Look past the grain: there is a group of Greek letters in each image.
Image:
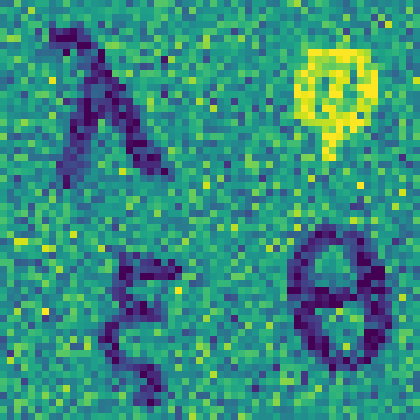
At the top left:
lambda
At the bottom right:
theta
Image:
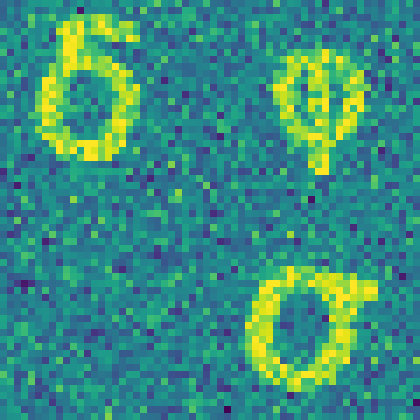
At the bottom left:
nothing
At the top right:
phi
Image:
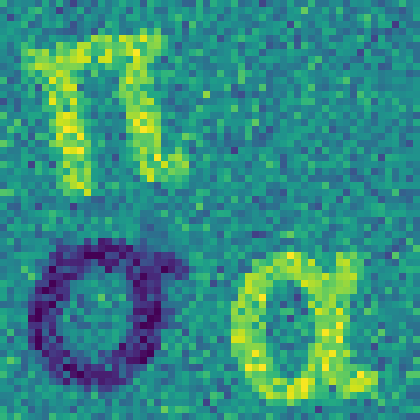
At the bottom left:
sigma
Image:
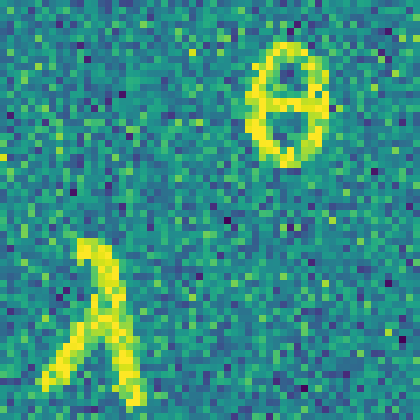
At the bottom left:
lambda
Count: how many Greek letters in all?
2
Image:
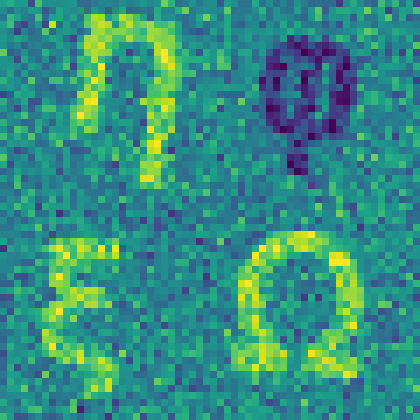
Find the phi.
top right
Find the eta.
top left
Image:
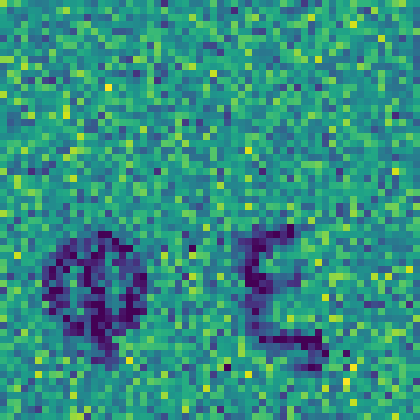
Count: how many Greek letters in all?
2
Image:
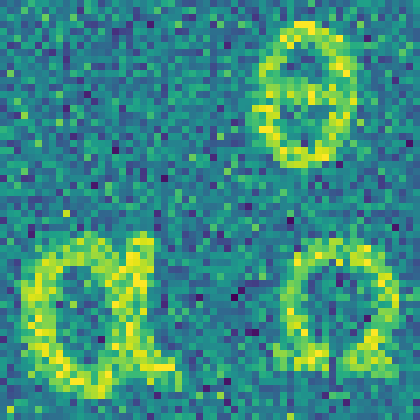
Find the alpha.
bottom left
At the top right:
theta
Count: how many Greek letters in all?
3
